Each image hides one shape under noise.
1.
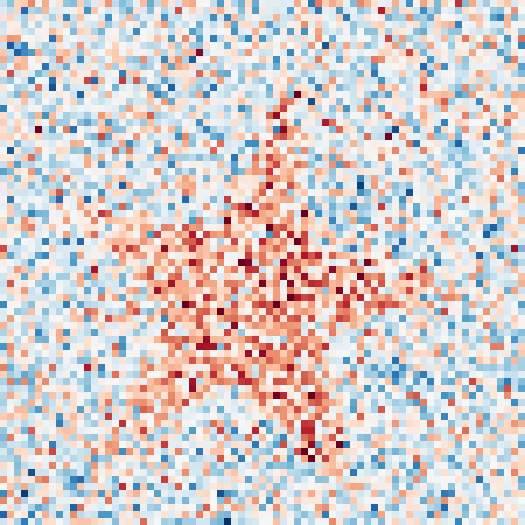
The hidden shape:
star
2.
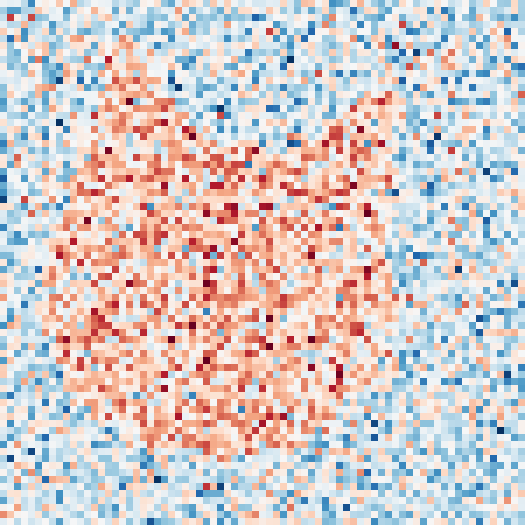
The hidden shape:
cat's head
